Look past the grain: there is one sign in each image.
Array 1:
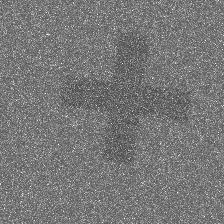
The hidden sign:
plus sign
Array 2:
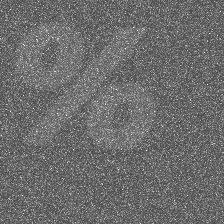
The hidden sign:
percent sign
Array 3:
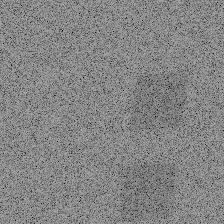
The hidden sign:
colon
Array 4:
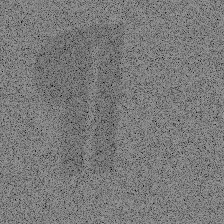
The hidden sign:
pilcrow
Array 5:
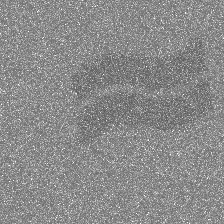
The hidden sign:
approximately sign
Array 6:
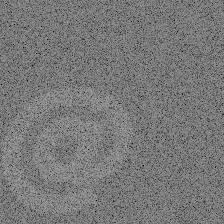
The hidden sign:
at sign
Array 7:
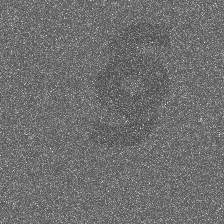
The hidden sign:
section sign
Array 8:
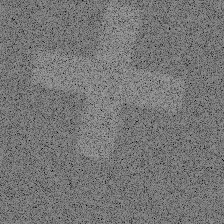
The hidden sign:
plus sign
